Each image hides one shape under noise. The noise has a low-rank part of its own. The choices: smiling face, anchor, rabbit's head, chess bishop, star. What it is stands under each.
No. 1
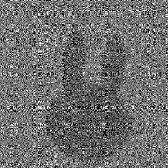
rabbit's head
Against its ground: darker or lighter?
darker
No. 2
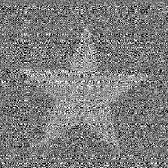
star
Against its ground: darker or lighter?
lighter
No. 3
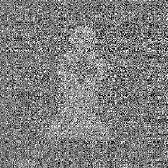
chess bishop
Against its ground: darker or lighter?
lighter
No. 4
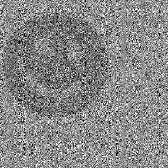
smiling face
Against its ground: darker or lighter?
darker
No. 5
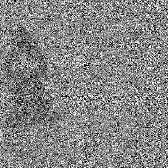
chess bishop
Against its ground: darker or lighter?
darker
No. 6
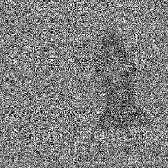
chess bishop
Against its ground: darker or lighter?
darker
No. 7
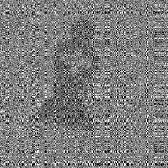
chess bishop
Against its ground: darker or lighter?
darker
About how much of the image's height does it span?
two thirds
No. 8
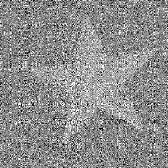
star
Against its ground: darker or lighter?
lighter
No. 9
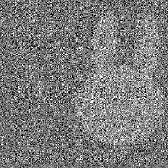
rabbit's head
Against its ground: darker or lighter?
lighter
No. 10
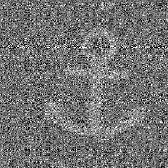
anchor
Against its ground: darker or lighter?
lighter
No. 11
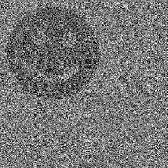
smiling face
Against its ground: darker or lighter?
darker
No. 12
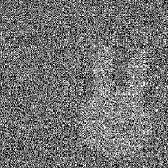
rabbit's head
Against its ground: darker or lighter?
lighter
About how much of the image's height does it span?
two thirds
